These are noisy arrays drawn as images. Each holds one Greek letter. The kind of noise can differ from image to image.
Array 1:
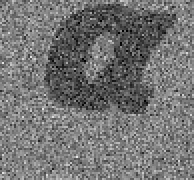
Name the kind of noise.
independent entries
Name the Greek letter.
alpha
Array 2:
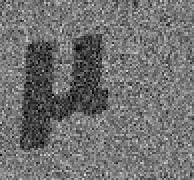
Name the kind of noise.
low rank plus noise
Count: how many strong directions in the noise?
five to eight
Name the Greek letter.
mu
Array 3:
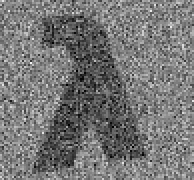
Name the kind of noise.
low rank plus noise
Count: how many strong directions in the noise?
one
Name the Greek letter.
lambda
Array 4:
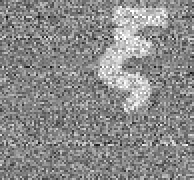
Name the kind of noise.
rows of uneven size
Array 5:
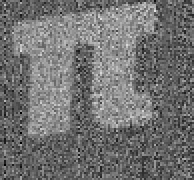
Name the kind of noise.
columns of uneven size
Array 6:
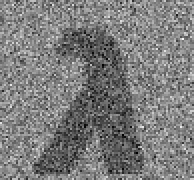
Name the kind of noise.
independent entries
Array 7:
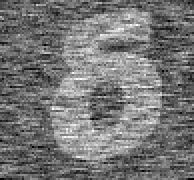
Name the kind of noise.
streaked along the rows
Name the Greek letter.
delta
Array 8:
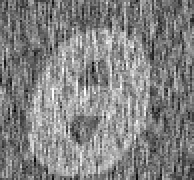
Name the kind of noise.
streaked along the columns
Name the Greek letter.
theta
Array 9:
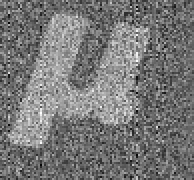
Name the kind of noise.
columns of uneven size
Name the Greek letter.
mu
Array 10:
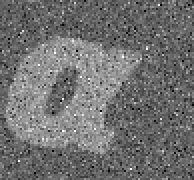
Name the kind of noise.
heavy tails
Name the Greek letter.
alpha
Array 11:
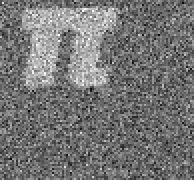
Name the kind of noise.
independent entries
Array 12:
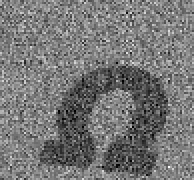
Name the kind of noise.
low rank plus noise
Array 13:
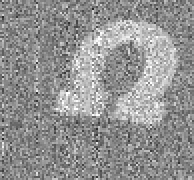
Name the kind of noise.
columns of uneven size
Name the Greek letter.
omega
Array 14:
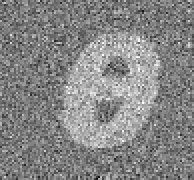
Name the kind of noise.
low rank plus noise
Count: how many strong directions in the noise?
three or four
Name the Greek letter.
theta
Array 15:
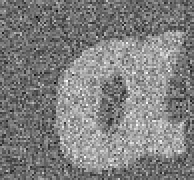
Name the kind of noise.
low rank plus noise
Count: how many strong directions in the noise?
one
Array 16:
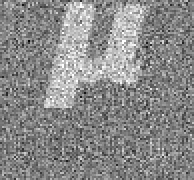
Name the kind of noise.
low rank plus noise
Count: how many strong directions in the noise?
two
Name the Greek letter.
mu
